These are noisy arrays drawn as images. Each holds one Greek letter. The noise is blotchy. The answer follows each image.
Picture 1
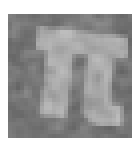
pi
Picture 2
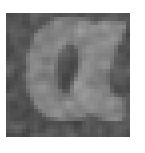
alpha
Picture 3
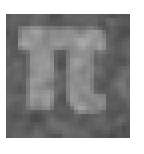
pi
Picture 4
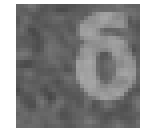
delta
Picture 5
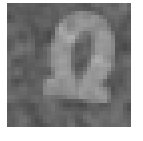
omega
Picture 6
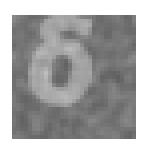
delta
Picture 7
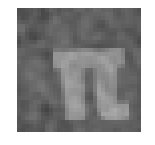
pi
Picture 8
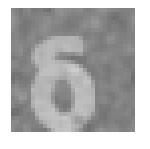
delta
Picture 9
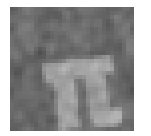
pi
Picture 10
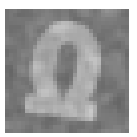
omega
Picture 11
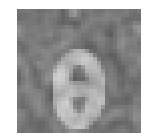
theta
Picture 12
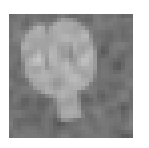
phi
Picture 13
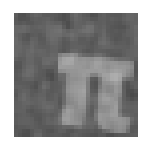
pi
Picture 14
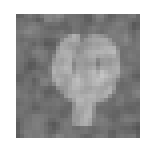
phi
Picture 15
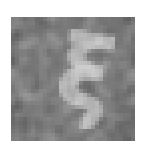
xi
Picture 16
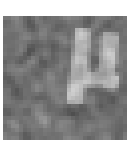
mu
